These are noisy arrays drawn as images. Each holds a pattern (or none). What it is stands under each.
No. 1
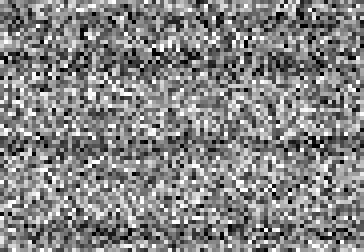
bands of rows
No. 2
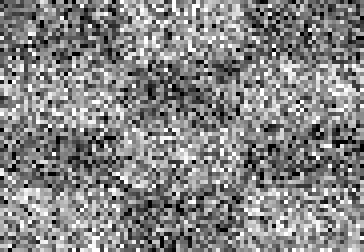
a checkerboard
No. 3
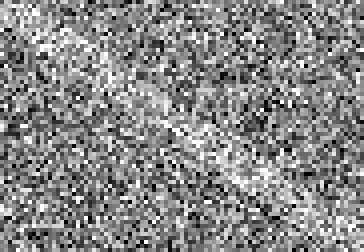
a diagonal band
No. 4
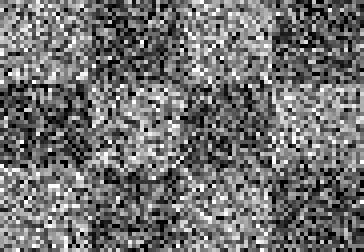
a checkerboard
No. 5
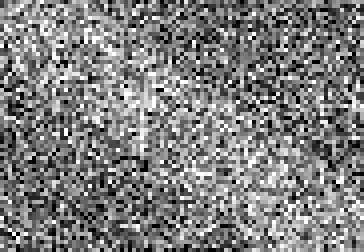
a diagonal band
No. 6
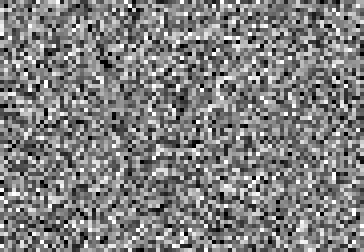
only noise
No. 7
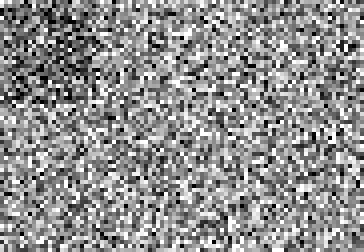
one block
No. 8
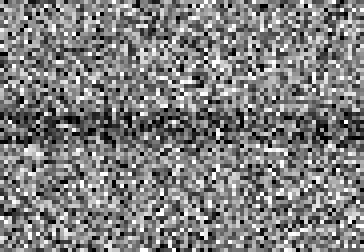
one band of rows
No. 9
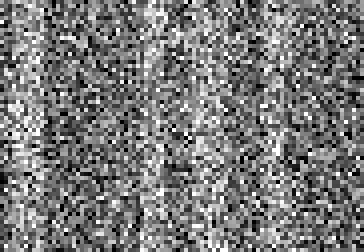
bands of columns
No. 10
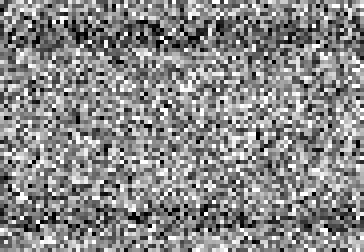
bands of rows
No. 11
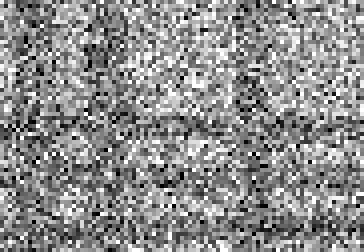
bands of rows crossing bands of columns
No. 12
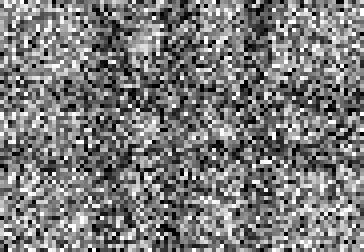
bands of rows crossing bands of columns
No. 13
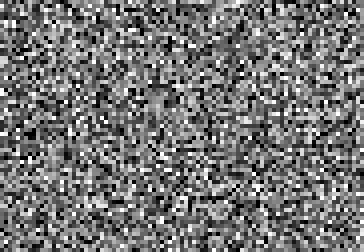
only noise
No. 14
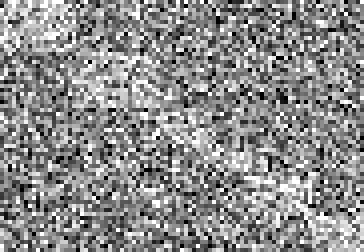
blocks along the diagonal
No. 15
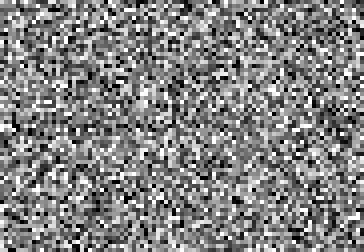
only noise
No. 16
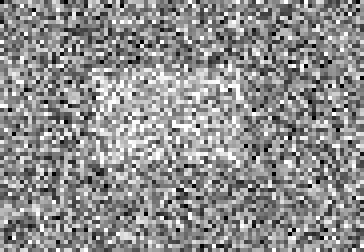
one block
